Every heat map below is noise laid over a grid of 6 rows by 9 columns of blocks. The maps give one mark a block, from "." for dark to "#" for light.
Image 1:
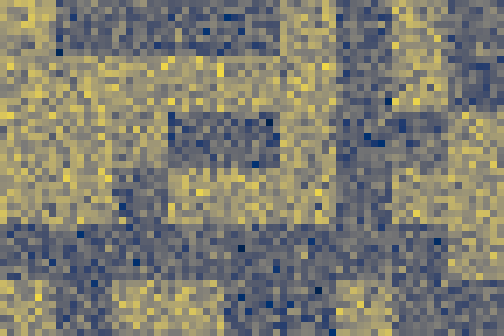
# . . . . # . # .
# # # # # # . # .
# # # . . # . . #
# # . # # # . # #
. . . . . . . . #
# . # # . . # . .
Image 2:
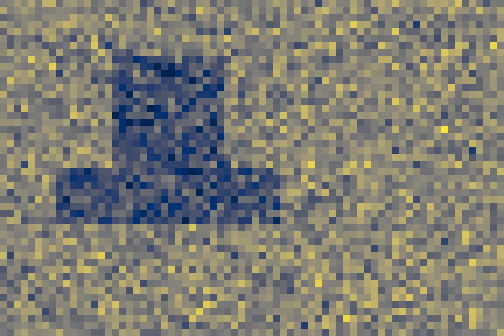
# # # # # # # # #
# # . . # # # # #
# # . . # # # # #
# . . . . # # # #
# # # # # # # # #
# # # # # # # # #
